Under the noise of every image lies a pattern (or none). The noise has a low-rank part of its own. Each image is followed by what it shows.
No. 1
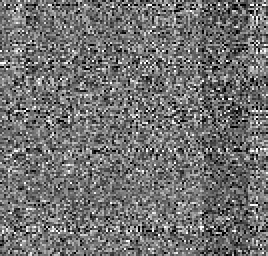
one band of columns
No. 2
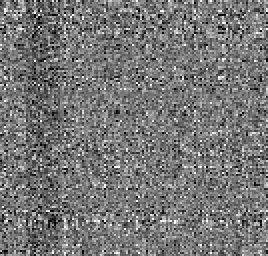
one band of columns
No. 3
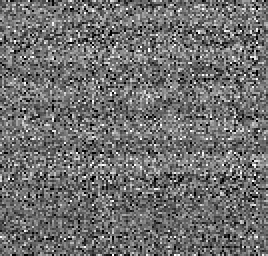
bands of rows
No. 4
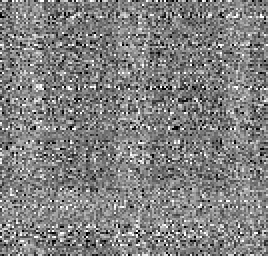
bands of rows crossing bands of columns
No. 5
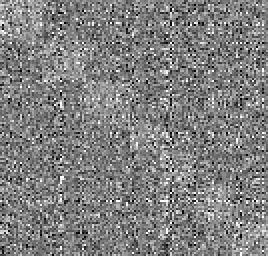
blocks along the diagonal
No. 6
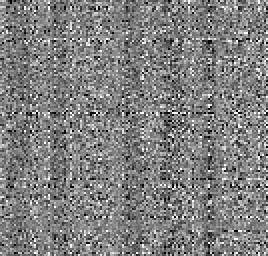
bands of columns
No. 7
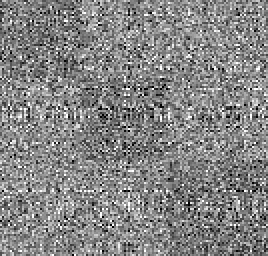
blocks along the diagonal
